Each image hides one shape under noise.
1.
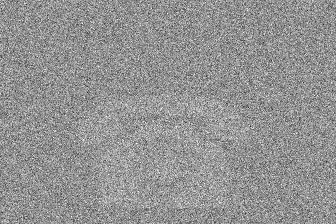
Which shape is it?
telephone
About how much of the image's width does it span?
half
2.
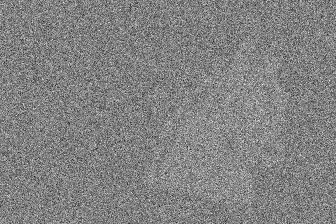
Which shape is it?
chess knight
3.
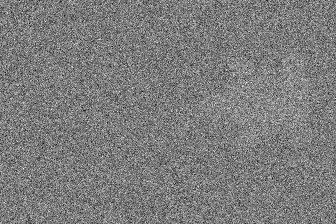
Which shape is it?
turtle
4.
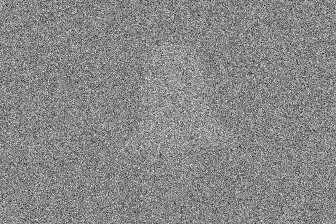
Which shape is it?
bell
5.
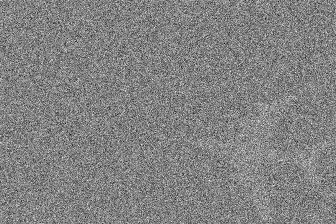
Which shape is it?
airplane
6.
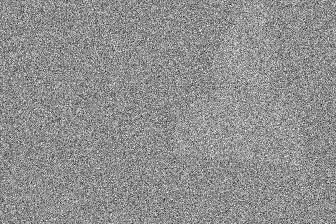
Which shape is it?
chess pawn
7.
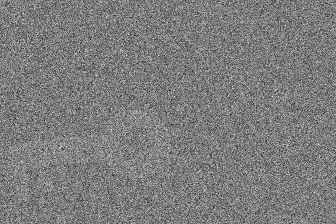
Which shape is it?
key
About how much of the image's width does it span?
half
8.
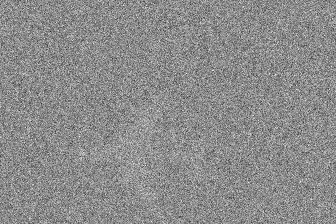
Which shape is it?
airplane
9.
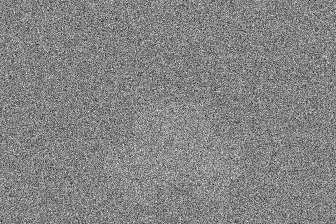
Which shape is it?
car
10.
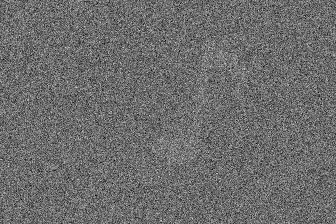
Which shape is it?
musical note
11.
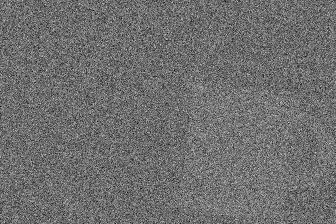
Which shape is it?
cup
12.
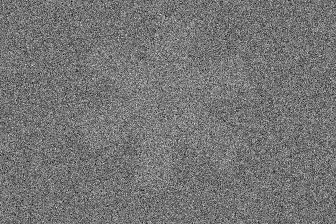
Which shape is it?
asterisk
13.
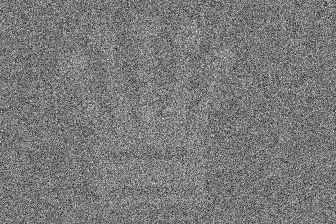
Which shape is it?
chess queen
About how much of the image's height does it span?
nearly all
